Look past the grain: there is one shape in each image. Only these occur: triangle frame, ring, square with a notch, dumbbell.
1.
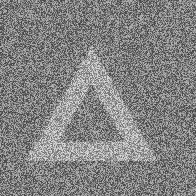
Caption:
light triangle frame
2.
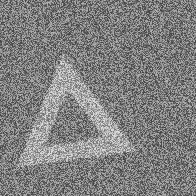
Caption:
light triangle frame
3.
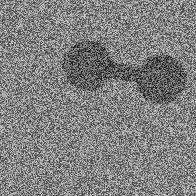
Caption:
dark dumbbell
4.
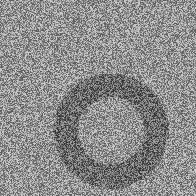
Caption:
dark ring
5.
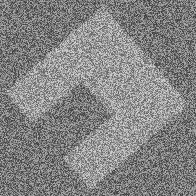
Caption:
light square with a notch
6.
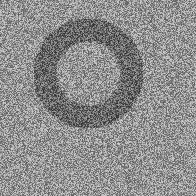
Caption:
dark ring
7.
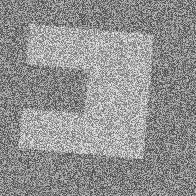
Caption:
light square with a notch
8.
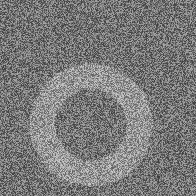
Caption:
light ring
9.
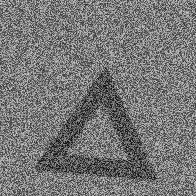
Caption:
dark triangle frame
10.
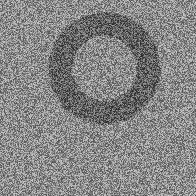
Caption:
dark ring
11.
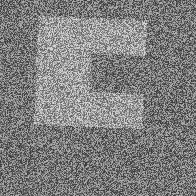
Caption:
light square with a notch
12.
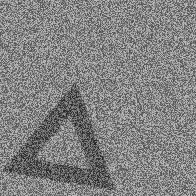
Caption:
dark triangle frame
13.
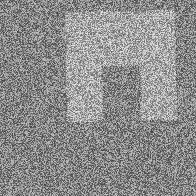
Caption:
light square with a notch
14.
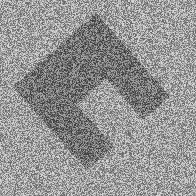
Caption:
dark square with a notch
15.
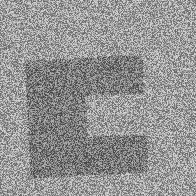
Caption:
dark square with a notch
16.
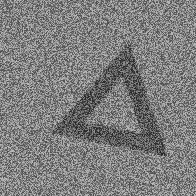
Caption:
dark triangle frame
